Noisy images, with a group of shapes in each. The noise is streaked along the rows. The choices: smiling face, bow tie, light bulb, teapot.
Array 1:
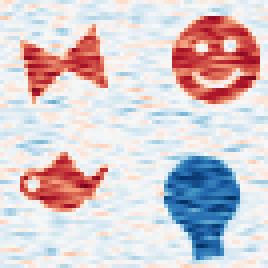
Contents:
top left: red bow tie; top right: red smiling face; bottom left: red teapot; bottom right: blue light bulb
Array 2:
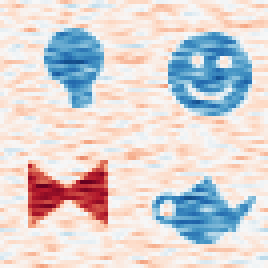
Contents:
top left: blue light bulb; top right: blue smiling face; bottom left: red bow tie; bottom right: blue teapot
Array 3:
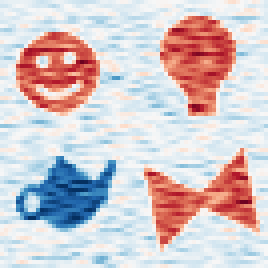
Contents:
top left: red smiling face; top right: red light bulb; bottom left: blue teapot; bottom right: red bow tie
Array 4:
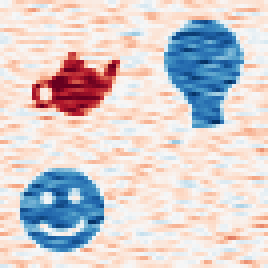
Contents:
top left: red teapot; top right: blue light bulb; bottom left: blue smiling face
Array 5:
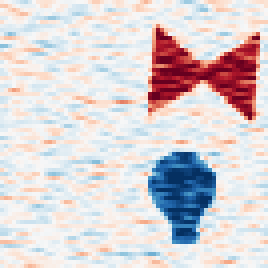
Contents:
top right: red bow tie; bottom right: blue light bulb
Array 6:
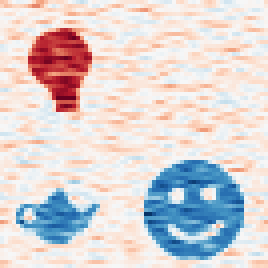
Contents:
top left: red light bulb; bottom left: blue teapot; bottom right: blue smiling face
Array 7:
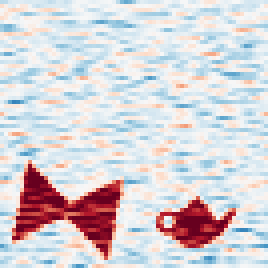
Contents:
bottom left: red bow tie; bottom right: red teapot
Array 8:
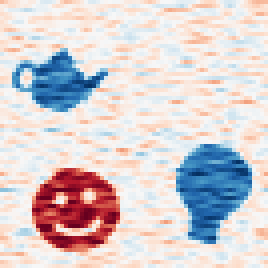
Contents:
top left: blue teapot; bottom left: red smiling face; bottom right: blue light bulb
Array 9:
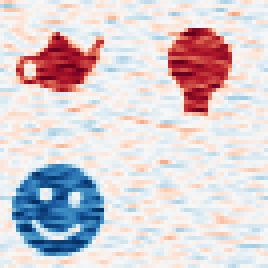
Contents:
top left: red teapot; top right: red light bulb; bottom left: blue smiling face
